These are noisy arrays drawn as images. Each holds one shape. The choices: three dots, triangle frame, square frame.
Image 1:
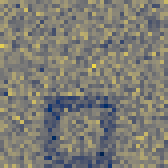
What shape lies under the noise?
square frame
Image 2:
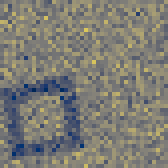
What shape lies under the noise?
square frame
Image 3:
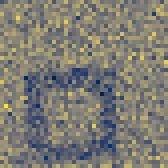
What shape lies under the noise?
square frame
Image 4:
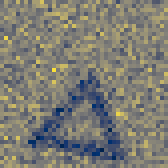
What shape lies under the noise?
triangle frame
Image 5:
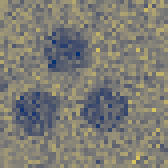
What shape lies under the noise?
three dots
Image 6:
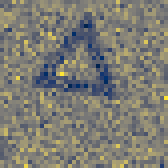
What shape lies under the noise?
triangle frame
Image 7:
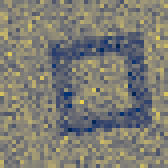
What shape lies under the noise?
square frame
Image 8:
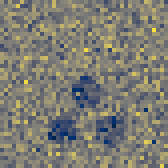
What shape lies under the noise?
three dots
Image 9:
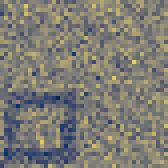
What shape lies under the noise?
square frame
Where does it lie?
bottom left
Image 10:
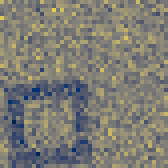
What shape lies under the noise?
square frame
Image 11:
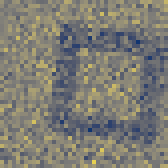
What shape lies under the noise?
square frame
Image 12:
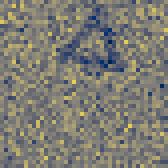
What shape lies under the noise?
triangle frame
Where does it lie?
top middle
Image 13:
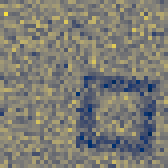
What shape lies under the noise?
square frame
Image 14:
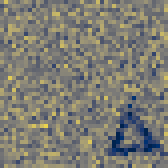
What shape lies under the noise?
triangle frame
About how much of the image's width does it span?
a third
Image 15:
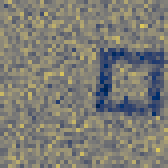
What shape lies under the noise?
square frame
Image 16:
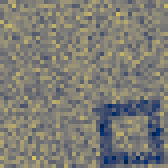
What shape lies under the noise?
square frame
